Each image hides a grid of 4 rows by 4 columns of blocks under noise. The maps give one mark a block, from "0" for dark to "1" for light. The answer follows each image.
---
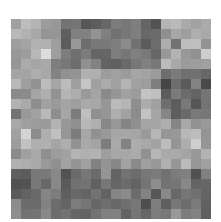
1001
1110
1111
0000
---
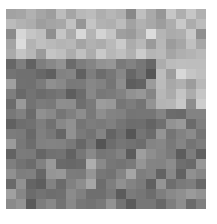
1111
0001
0000
0000
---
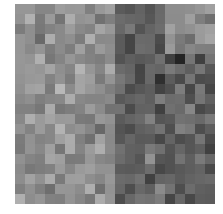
1101
1100
1100
1100
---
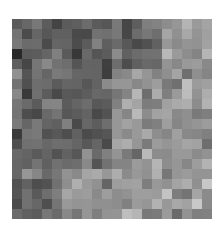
0001
0011
0011
0111
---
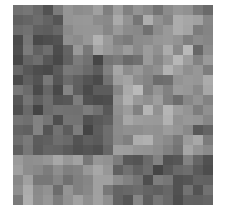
0111
0011
0011
1100
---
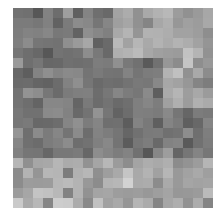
0011
0001
0000
1111
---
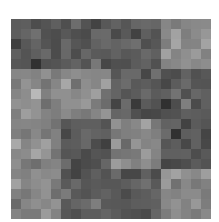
0001
1100
1010
1001
